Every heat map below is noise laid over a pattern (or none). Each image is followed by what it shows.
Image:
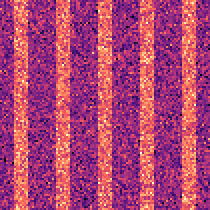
vertical stripes
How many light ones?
5
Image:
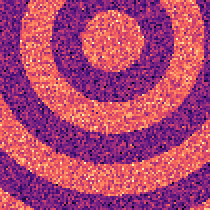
rings round one point
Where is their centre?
top middle
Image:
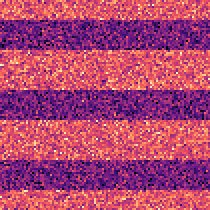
horizontal stripes
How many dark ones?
3
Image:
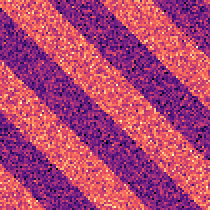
diagonal stripes
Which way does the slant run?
top left to bottom right
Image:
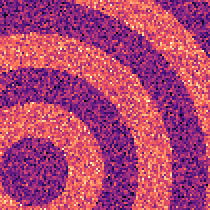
rings round one point
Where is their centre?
bottom left
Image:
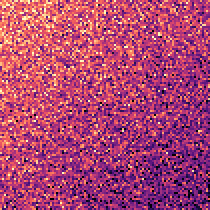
a smooth slope
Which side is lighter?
top left
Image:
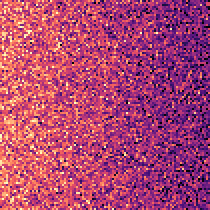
a smooth slope
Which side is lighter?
left
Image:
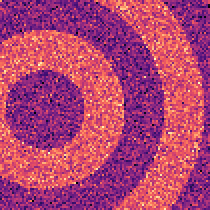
rings round one point
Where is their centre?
middle left
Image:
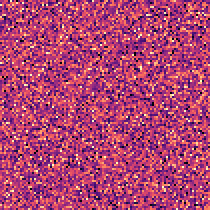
only noise
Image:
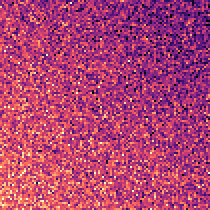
a smooth slope
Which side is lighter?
bottom left
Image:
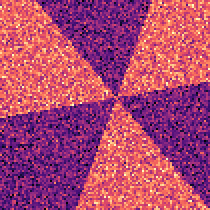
spokes from one point
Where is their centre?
centre
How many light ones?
3
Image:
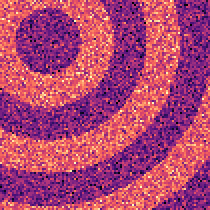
rings round one point
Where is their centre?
top left
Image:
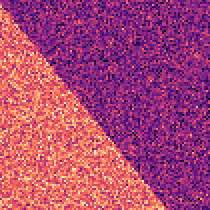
a sharp edge
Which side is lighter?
bottom left
